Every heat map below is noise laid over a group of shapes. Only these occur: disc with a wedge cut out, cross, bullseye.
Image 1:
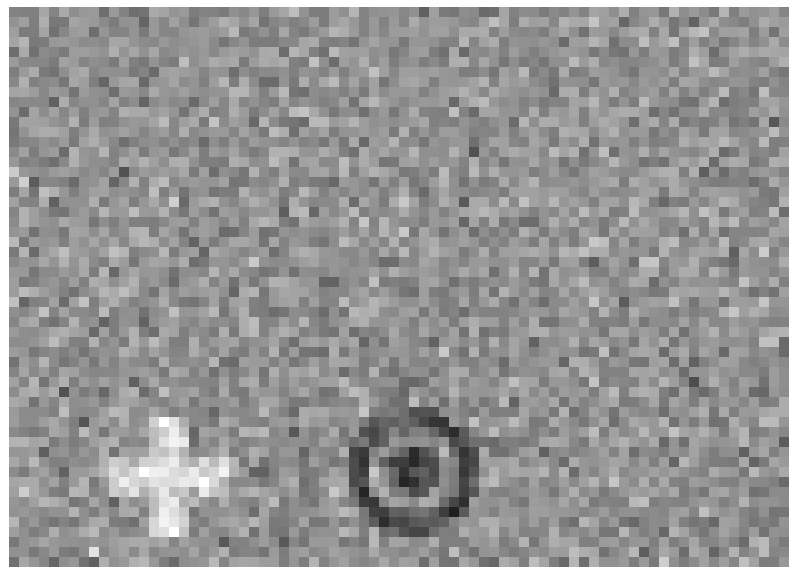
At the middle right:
nothing
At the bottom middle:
bullseye
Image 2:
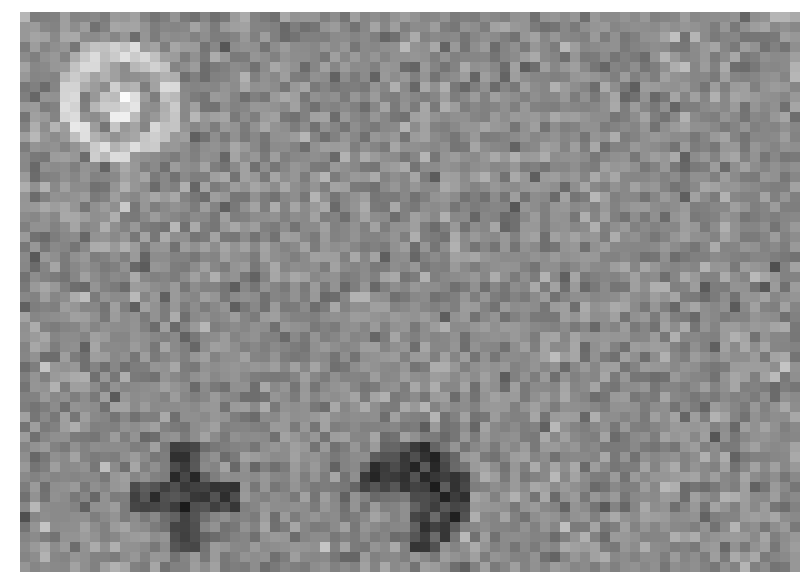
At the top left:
bullseye
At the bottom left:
cross
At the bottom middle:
disc with a wedge cut out
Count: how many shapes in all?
3
